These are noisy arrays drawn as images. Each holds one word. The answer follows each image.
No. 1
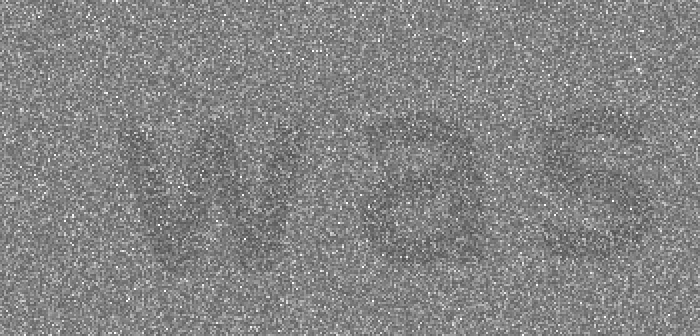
was
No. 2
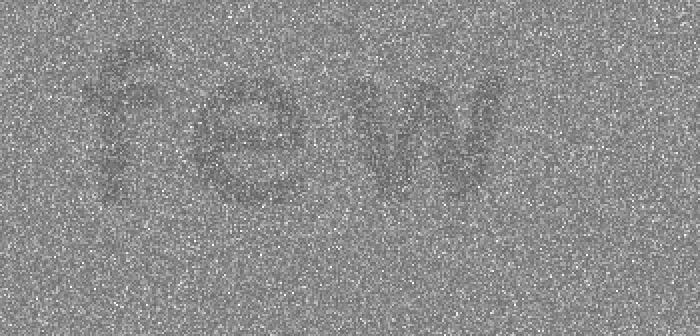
few
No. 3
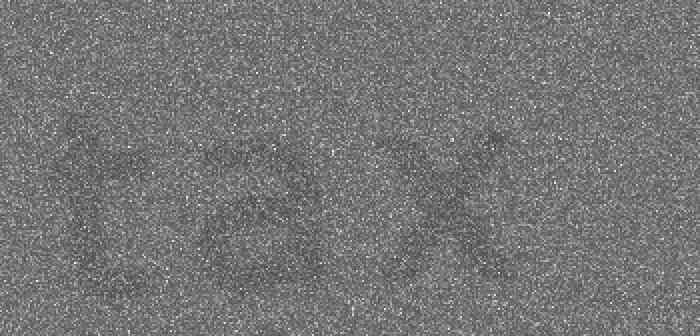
tax
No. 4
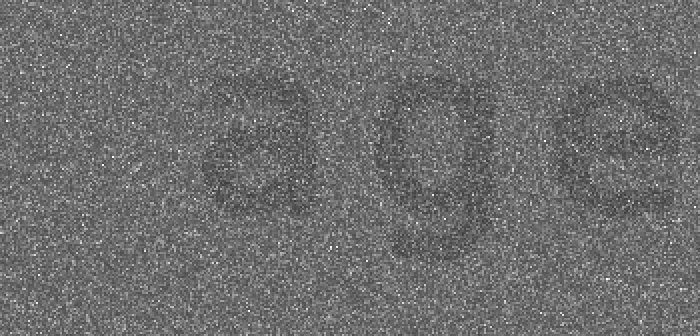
age
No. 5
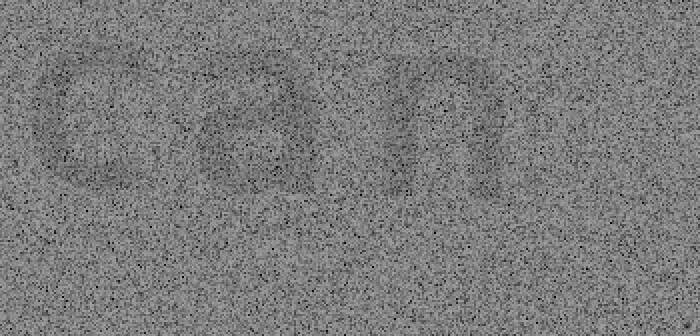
can
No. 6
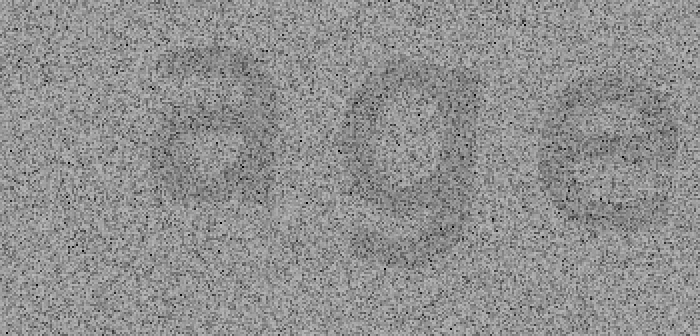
age
